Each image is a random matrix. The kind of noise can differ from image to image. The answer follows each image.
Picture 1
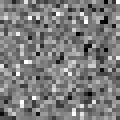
heavy tails
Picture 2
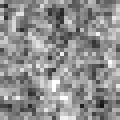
blotchy
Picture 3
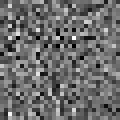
low rank plus noise
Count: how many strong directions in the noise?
one
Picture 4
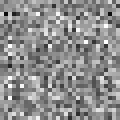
low rank plus noise
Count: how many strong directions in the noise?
two
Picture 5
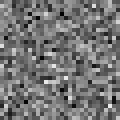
independent entries
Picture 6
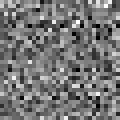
low rank plus noise
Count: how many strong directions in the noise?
two
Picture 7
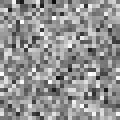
independent entries
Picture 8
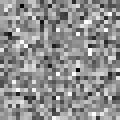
independent entries
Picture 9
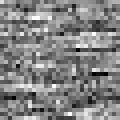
streaked along the rows
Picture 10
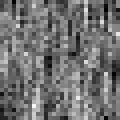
streaked along the columns
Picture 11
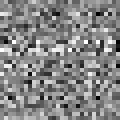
rows of uneven size
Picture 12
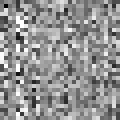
columns of uneven size
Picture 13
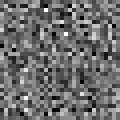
low rank plus noise
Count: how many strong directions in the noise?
three or four
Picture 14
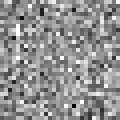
independent entries
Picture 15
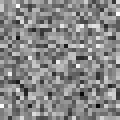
low rank plus noise
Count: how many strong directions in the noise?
five to eight
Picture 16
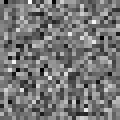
independent entries
